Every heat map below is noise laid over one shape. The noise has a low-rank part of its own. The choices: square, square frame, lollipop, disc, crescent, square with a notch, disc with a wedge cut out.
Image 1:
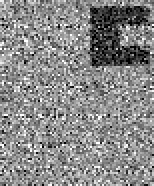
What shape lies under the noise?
square with a notch
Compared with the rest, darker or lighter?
darker
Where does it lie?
top right
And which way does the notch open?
right
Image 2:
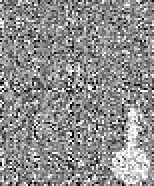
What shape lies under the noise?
lollipop
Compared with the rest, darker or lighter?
lighter
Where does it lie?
bottom right
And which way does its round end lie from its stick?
down
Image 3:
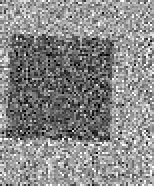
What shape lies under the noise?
square
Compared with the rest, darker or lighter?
darker
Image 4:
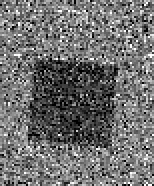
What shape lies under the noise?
square
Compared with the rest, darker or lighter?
darker
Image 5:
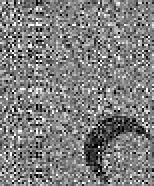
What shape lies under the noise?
crescent
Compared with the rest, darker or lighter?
darker
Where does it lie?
bottom right
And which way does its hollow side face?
down and right
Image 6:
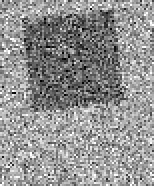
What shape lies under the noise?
square
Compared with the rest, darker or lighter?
darker
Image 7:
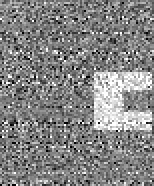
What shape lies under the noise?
square with a notch
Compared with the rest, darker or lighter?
lighter
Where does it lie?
middle right
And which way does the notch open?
right
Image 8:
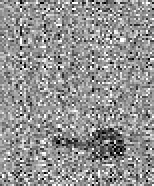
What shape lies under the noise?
lollipop
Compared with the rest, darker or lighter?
darker
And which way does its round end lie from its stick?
right
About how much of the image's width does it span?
half
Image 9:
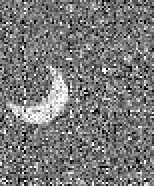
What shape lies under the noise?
crescent
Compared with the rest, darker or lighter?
lighter
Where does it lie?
middle left
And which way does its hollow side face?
up and left
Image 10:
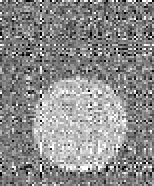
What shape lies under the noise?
disc
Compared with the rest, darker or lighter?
lighter
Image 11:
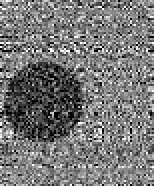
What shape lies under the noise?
disc
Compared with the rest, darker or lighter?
darker
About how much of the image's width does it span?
half
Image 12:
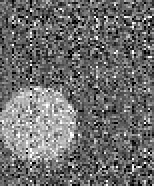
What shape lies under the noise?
disc
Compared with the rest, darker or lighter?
lighter
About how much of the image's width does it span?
half
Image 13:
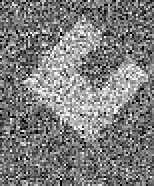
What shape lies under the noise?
square with a notch
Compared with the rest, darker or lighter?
lighter
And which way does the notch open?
up and right
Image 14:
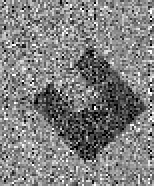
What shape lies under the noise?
square with a notch
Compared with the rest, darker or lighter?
darker
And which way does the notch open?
up and left
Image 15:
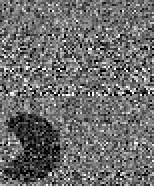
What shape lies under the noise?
disc with a wedge cut out
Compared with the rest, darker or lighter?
darker
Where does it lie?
bottom left
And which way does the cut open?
left
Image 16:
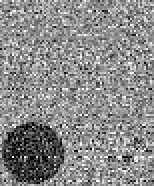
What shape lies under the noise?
disc
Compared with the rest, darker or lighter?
darker
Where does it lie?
bottom left
